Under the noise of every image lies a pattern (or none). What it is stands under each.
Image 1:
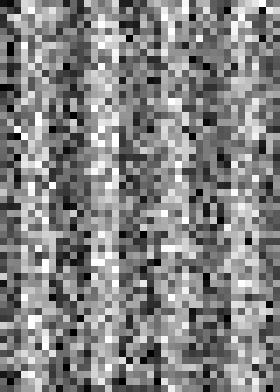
vertical stripes
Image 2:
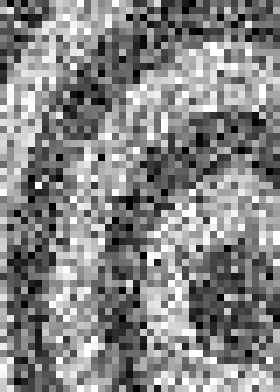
rings round one point
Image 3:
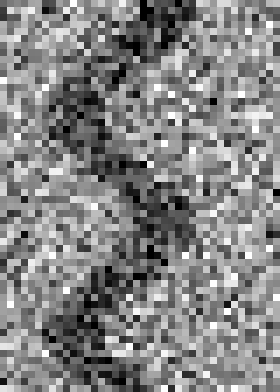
a wavy band
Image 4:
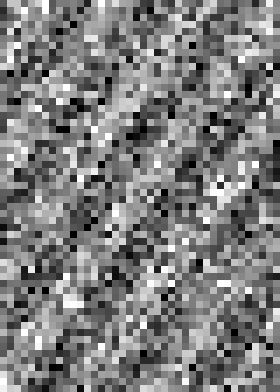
diagonal stripes
